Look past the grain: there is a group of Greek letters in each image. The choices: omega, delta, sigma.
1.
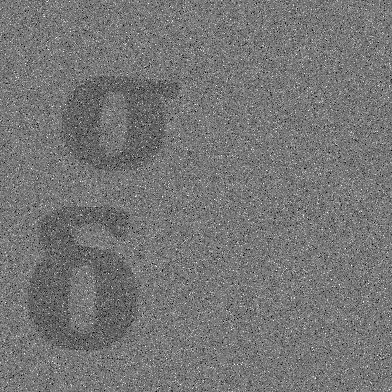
top left: dark sigma; bottom left: dark delta
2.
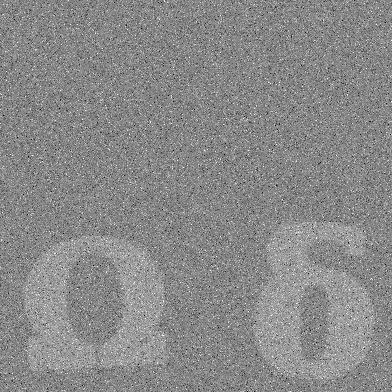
bottom left: light omega; bottom right: light delta
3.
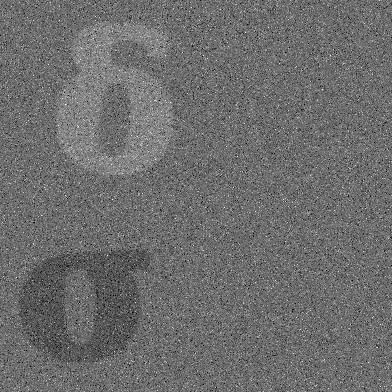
top left: light delta; bottom left: dark sigma
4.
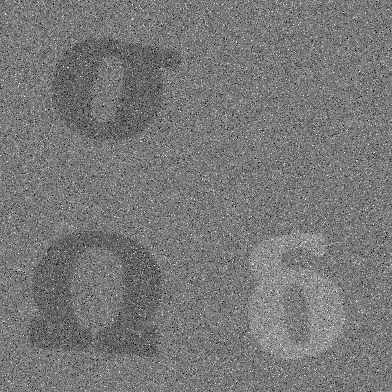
top left: dark sigma; bottom left: dark omega; bottom right: light delta
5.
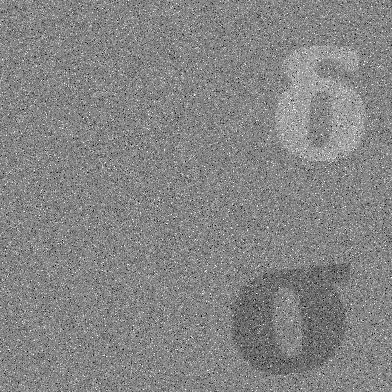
top right: light delta; bottom right: dark sigma
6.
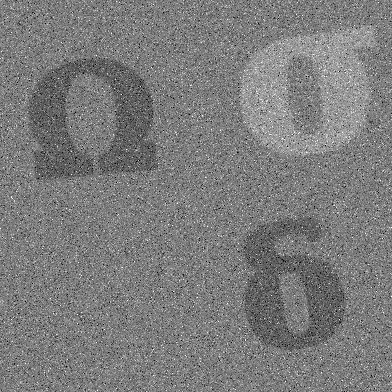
top left: dark omega; top right: light sigma; bottom right: dark delta
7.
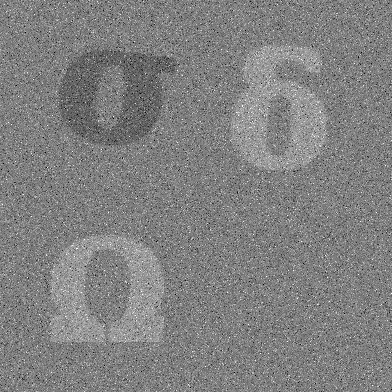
top left: dark sigma; top right: light delta; bottom left: light omega
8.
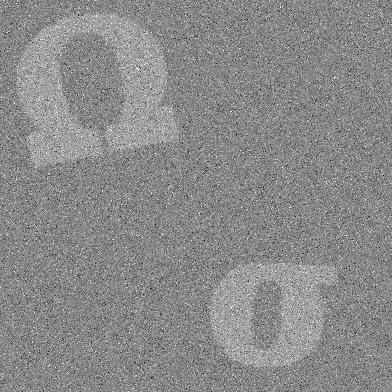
top left: light omega; bottom right: light sigma
